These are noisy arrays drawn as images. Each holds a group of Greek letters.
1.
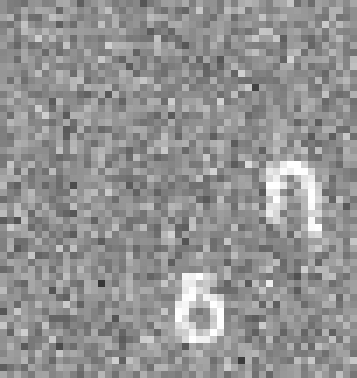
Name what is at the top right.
nothing
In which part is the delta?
bottom middle
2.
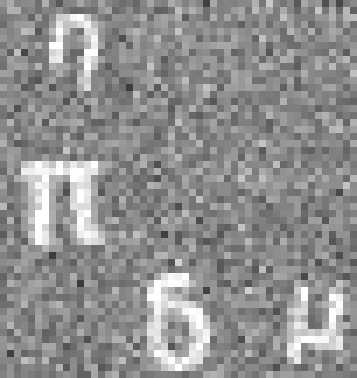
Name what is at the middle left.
pi
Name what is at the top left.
eta
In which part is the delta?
bottom middle
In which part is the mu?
bottom right
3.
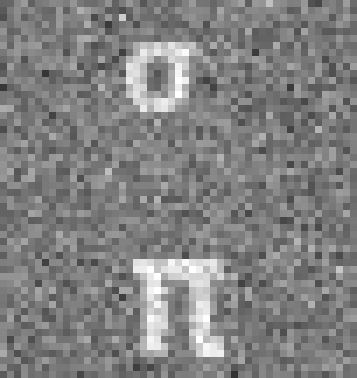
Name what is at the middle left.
nothing
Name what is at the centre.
nothing
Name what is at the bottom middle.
pi
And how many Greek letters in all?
2
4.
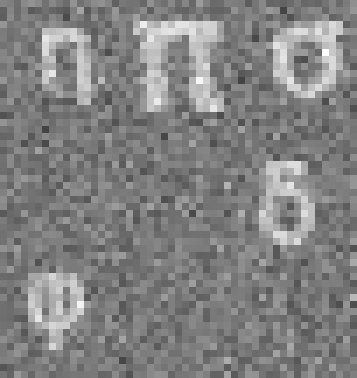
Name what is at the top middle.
pi
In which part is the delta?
middle right
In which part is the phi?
bottom left
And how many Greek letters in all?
5
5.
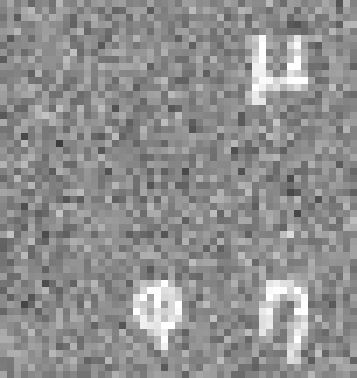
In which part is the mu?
top right
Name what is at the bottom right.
eta
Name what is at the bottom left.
nothing
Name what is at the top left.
nothing
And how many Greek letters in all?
3
